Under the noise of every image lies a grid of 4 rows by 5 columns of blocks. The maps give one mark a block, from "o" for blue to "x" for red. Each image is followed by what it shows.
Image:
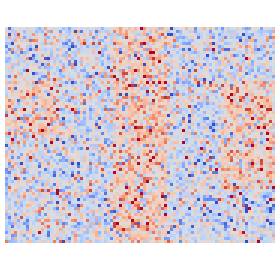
ooxoo
xoxox
ooxox
ooxoo
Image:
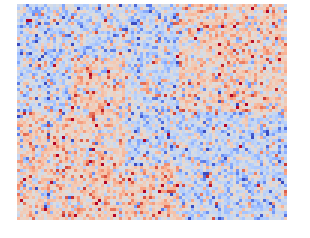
oooxx
oxoxx
xxooo
xxxoo
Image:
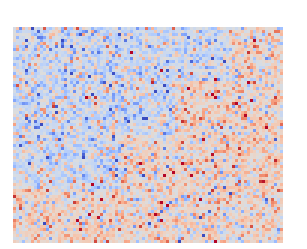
oooox
oooxx
ooxxx
xxxxx
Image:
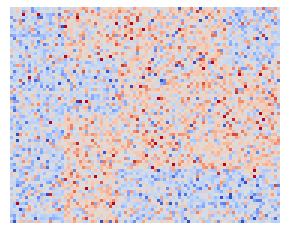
oxxxo
ooxxx
oxxxx
oxooo
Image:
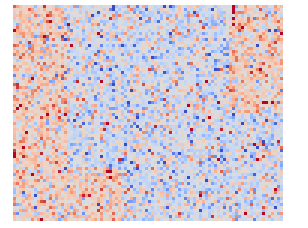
xooox
xooox
xoooo
xxooo
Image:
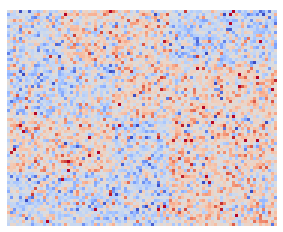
oxxoo
ooxxx
xxoxx
oooxx
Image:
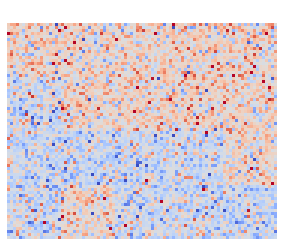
xxxxx
oxxxx
oooox
oxooo
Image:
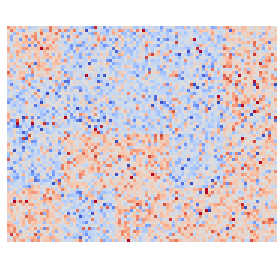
xooox
oooox
oxxox
xoxxx
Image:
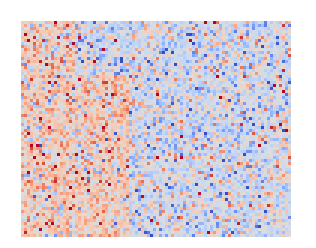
xoooo
xxooo
xxooo
xxooo
